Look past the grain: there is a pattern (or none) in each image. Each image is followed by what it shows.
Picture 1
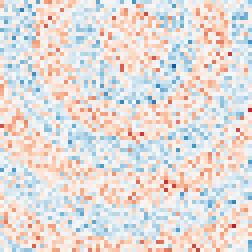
rings round one point
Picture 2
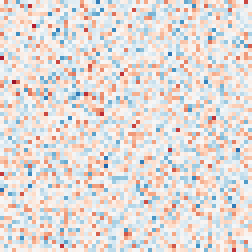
only noise
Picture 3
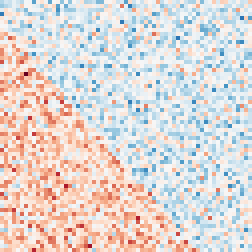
a sharp edge
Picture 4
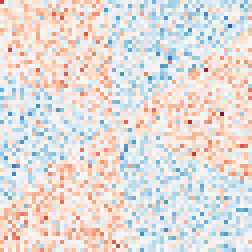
spokes from one point
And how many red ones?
3
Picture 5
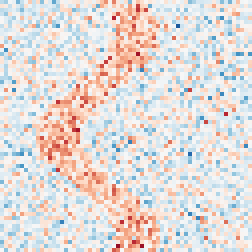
a wavy band
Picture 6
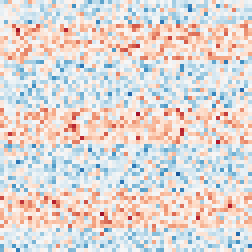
horizontal stripes
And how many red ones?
3
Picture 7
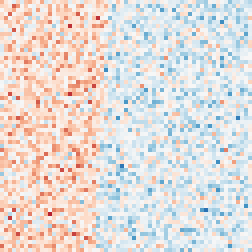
a sharp edge
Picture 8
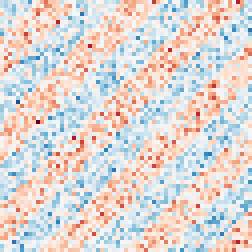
diagonal stripes
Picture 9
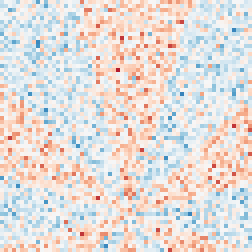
spokes from one point
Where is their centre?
bottom middle
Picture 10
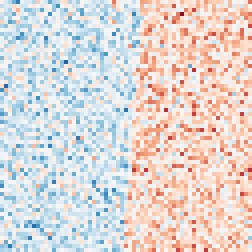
a sharp edge
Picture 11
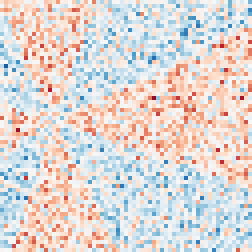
spokes from one point
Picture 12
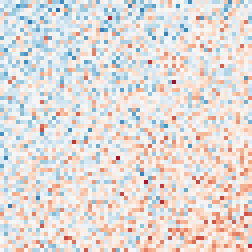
a smooth slope
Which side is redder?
bottom right
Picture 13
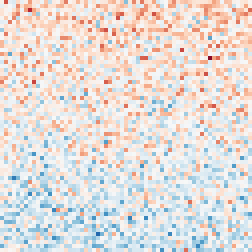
a smooth slope
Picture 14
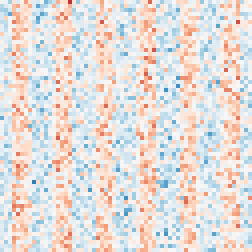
vertical stripes
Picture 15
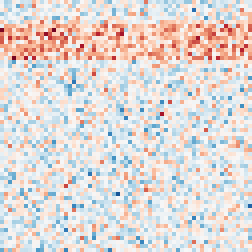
one horizontal stripe
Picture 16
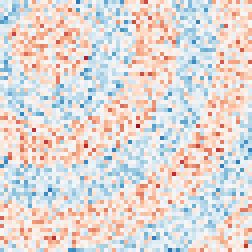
rings round one point
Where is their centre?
top left
